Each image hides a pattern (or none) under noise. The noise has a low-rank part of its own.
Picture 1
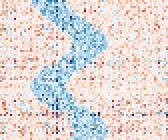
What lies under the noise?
a wavy band
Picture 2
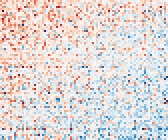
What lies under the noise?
a smooth slope
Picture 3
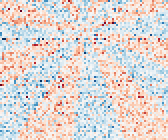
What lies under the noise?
spokes from one point
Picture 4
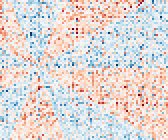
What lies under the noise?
spokes from one point
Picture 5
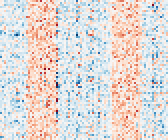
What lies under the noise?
vertical stripes
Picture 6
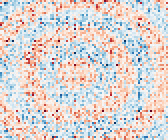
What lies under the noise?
rings round one point
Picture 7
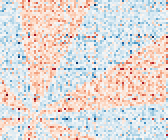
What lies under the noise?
spokes from one point
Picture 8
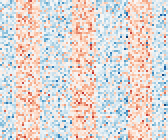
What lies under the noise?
vertical stripes
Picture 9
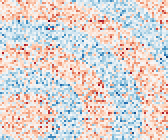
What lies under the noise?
rings round one point
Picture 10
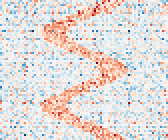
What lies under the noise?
a wavy band
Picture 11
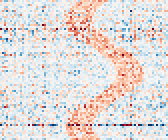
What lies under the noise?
a wavy band
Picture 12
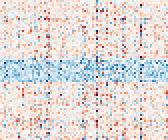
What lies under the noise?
one horizontal stripe
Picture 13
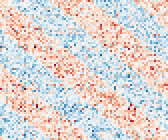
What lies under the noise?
diagonal stripes
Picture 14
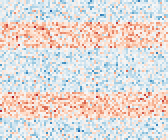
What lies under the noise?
horizontal stripes
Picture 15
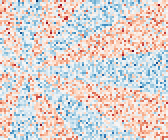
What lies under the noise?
spokes from one point
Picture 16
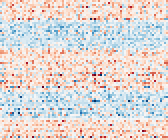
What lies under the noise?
horizontal stripes
